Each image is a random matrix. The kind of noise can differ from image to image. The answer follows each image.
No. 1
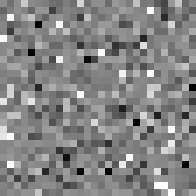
heavy tails
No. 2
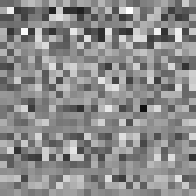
rows of uneven size
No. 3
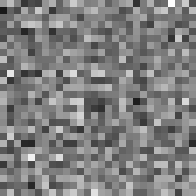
low rank plus noise
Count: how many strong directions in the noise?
three or four
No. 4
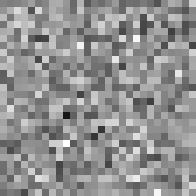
independent entries
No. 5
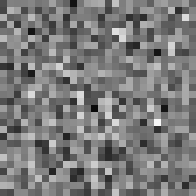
independent entries
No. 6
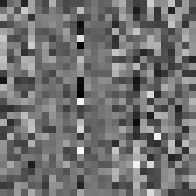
columns of uneven size
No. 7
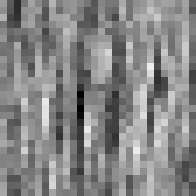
streaked along the columns
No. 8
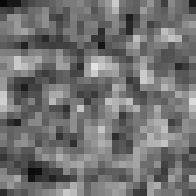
blotchy
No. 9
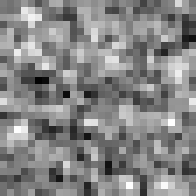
blotchy
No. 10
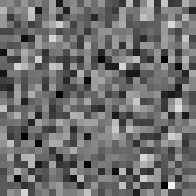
low rank plus noise
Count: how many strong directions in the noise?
five to eight
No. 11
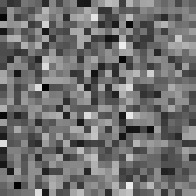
low rank plus noise
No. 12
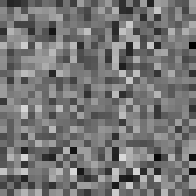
low rank plus noise
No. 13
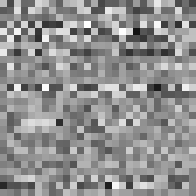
rows of uneven size
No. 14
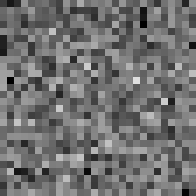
independent entries
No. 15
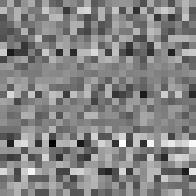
rows of uneven size
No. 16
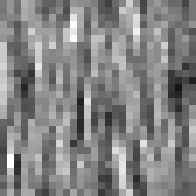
streaked along the columns
